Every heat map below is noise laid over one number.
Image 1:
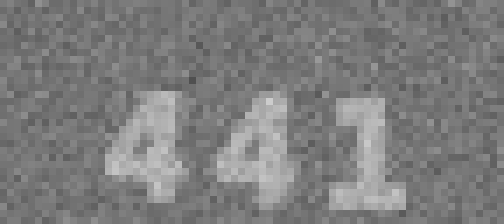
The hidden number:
441
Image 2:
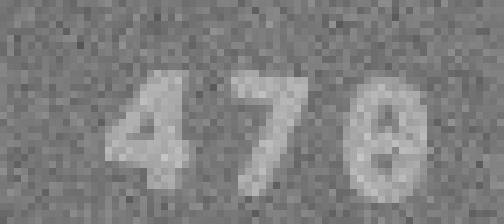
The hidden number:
470
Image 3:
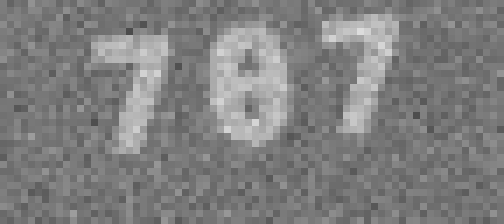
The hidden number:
707
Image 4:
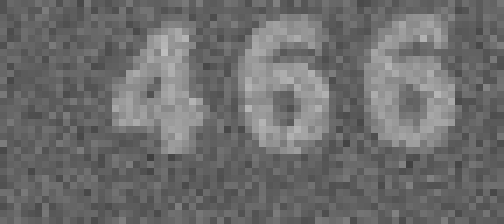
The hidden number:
466
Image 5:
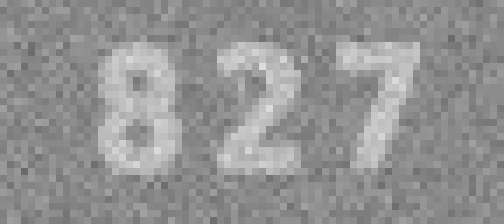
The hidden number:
827
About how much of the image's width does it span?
two thirds
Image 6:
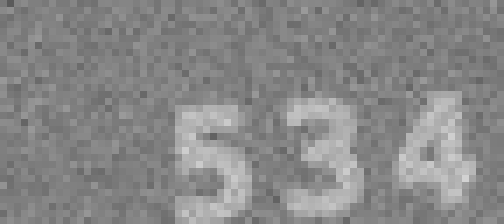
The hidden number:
534
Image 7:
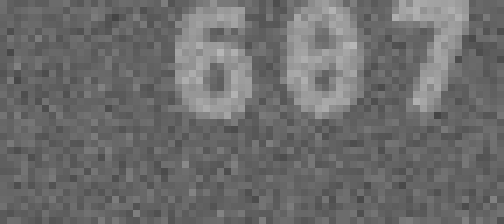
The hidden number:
607
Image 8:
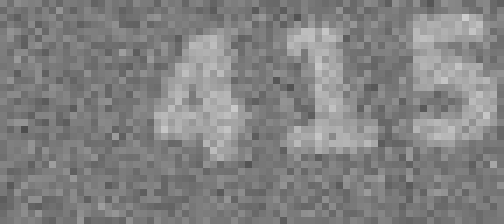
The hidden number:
415
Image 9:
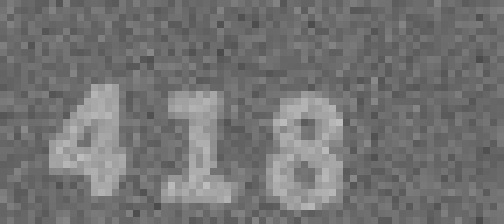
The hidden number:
418
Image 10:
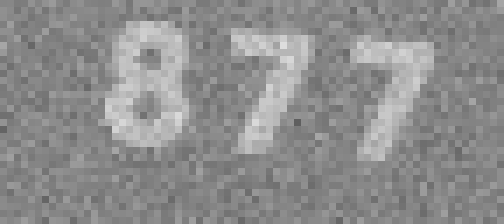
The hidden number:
877
